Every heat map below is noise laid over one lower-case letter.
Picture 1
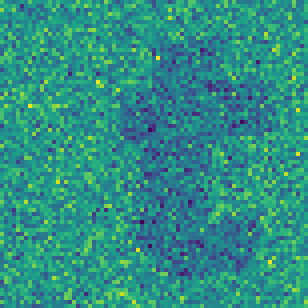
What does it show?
dark t
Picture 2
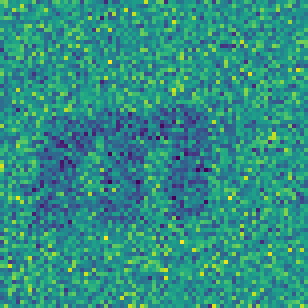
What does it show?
dark m
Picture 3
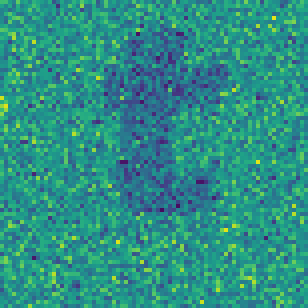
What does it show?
dark t
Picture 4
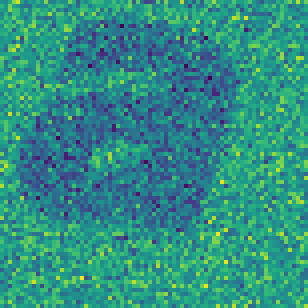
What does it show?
dark a
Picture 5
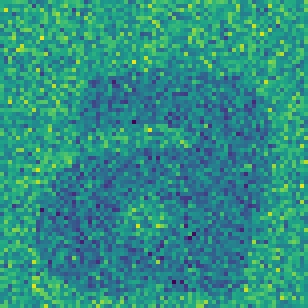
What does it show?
dark a
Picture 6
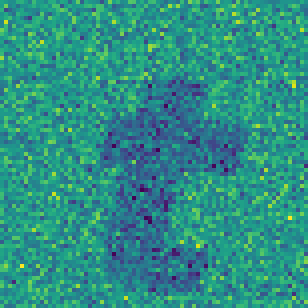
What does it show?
dark t
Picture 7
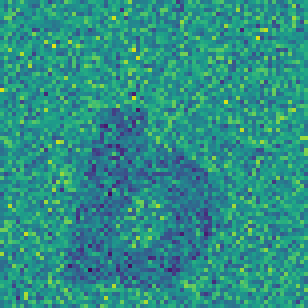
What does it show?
dark b
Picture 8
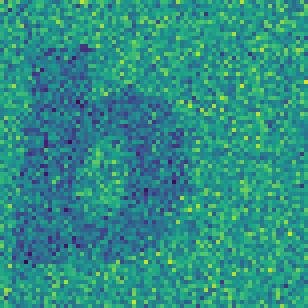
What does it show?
dark b
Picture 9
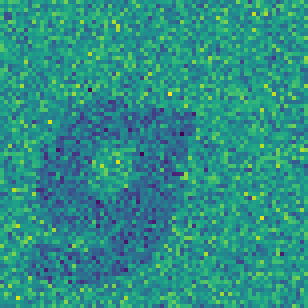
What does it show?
dark g
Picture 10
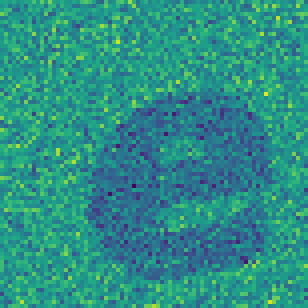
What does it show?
dark e
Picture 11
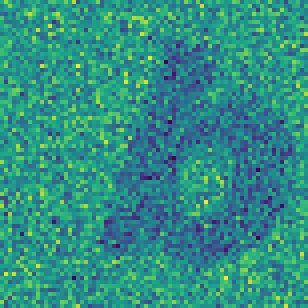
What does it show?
dark b
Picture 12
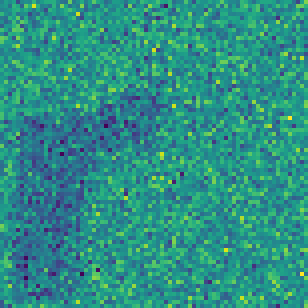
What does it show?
dark r
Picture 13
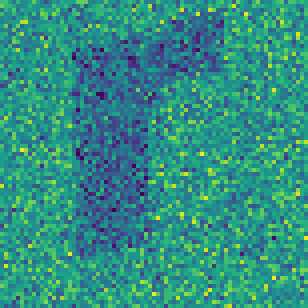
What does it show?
dark r
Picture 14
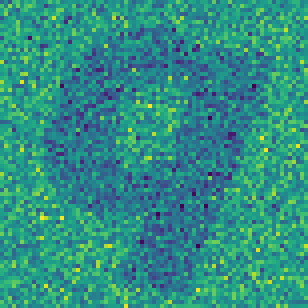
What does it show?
dark q
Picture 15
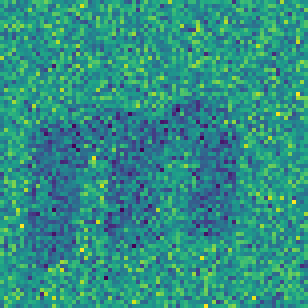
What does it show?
dark m
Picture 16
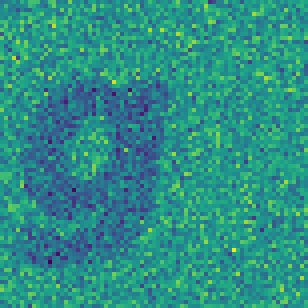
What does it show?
dark g
